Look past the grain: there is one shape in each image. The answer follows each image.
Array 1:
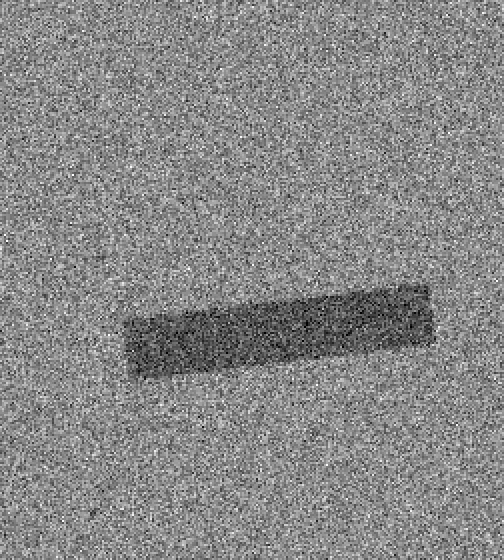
bar
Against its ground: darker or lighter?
darker
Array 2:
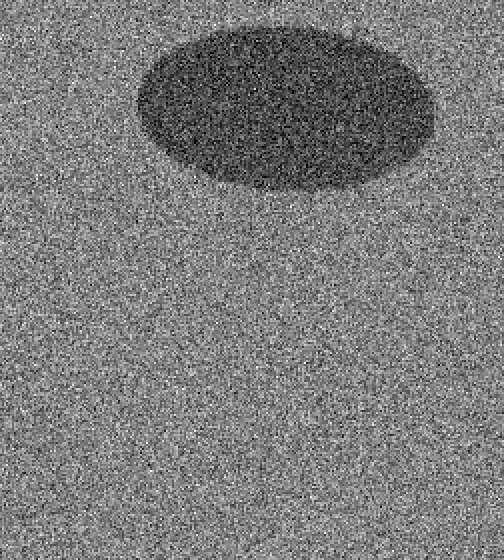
ellipse
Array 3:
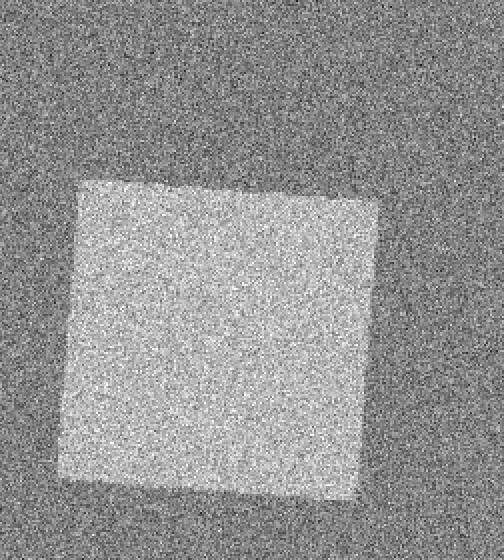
square
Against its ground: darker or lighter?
lighter
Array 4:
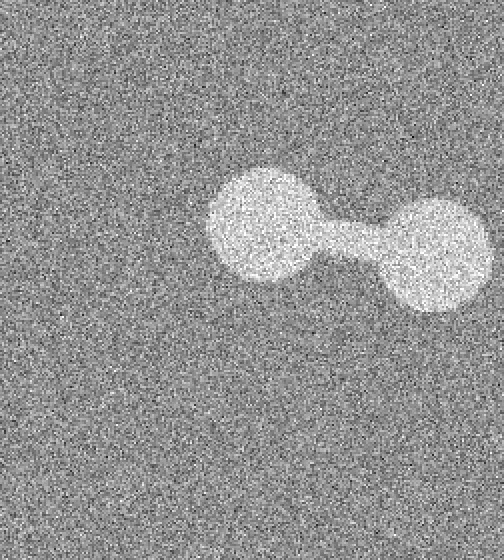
dumbbell
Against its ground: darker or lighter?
lighter
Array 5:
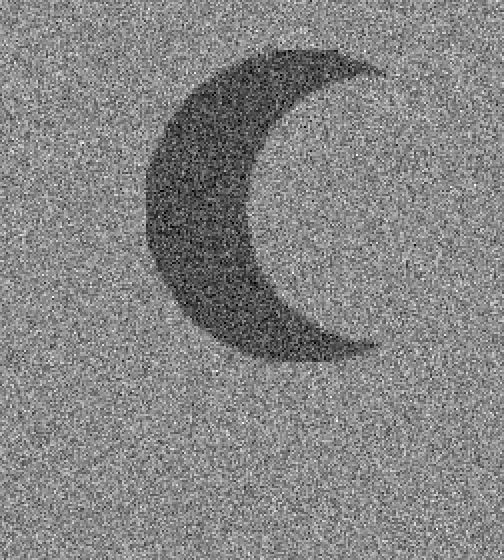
crescent
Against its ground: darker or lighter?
darker
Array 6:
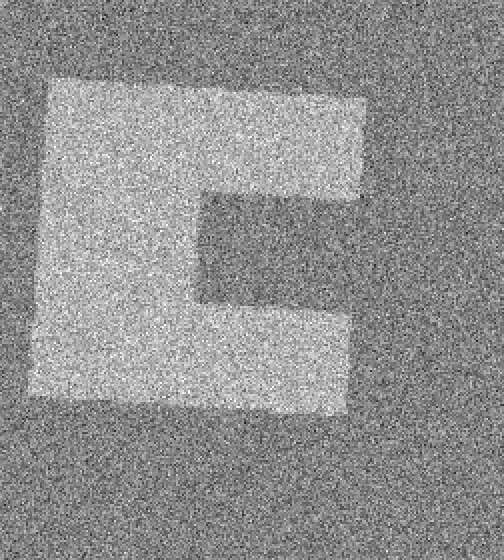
square with a notch
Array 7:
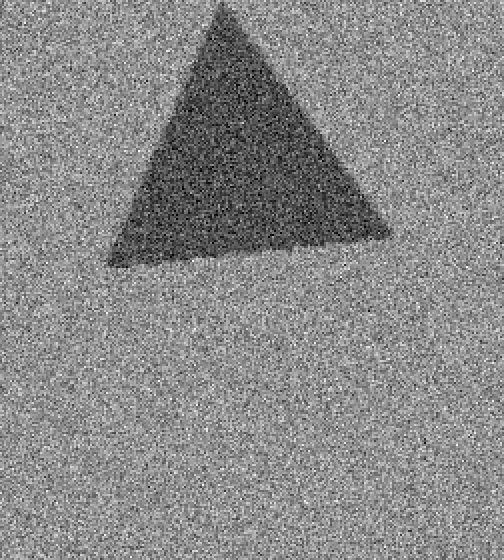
triangle
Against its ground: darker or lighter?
darker
